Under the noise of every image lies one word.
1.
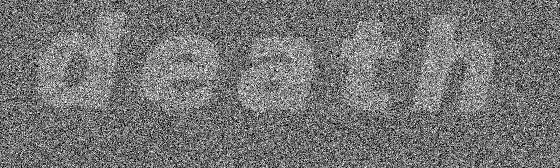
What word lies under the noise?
death
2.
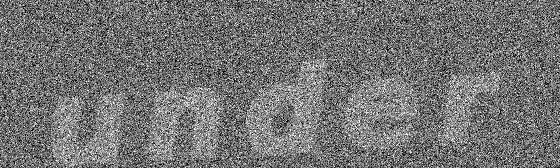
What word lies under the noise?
under
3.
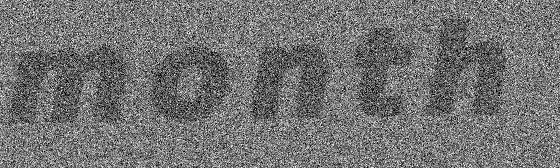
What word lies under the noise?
month
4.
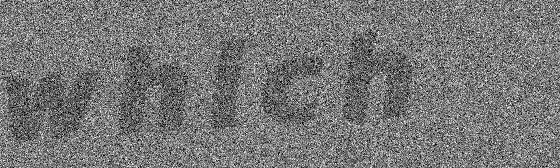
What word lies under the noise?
which
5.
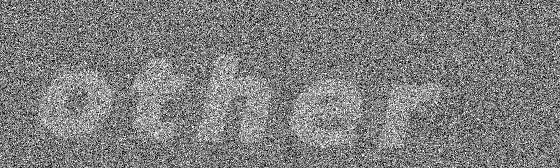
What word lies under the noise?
other
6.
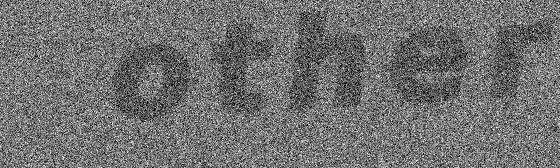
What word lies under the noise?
other
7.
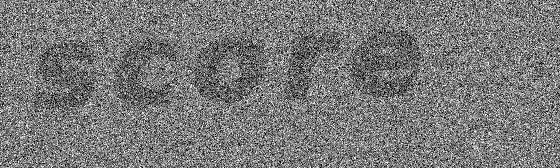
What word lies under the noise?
score
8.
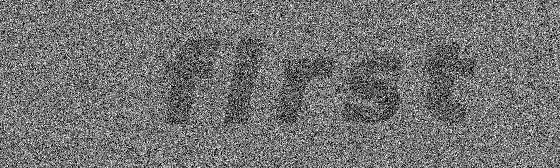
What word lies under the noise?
first
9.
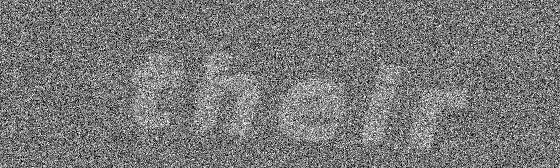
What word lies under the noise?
their
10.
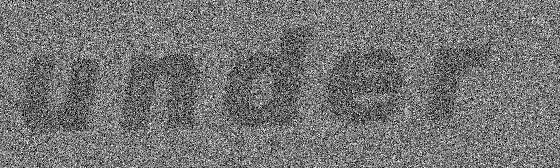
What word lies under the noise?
under
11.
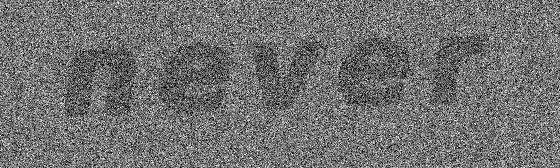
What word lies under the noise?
never
